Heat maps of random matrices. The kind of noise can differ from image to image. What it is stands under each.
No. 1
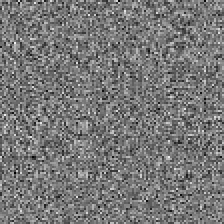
low rank plus noise
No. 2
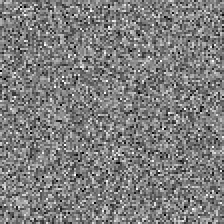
independent entries
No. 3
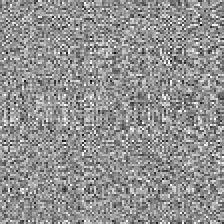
low rank plus noise
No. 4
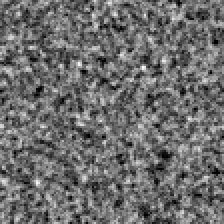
blotchy
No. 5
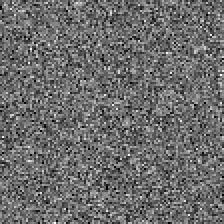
independent entries
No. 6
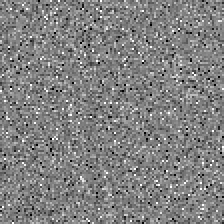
heavy tails
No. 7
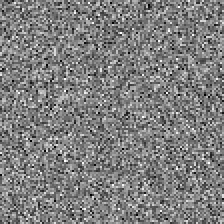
independent entries
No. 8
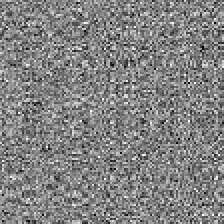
low rank plus noise
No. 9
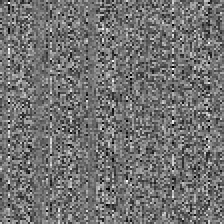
columns of uneven size
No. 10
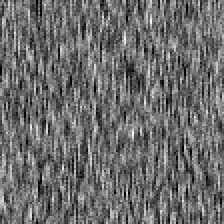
streaked along the columns
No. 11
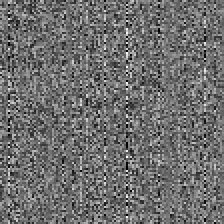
columns of uneven size
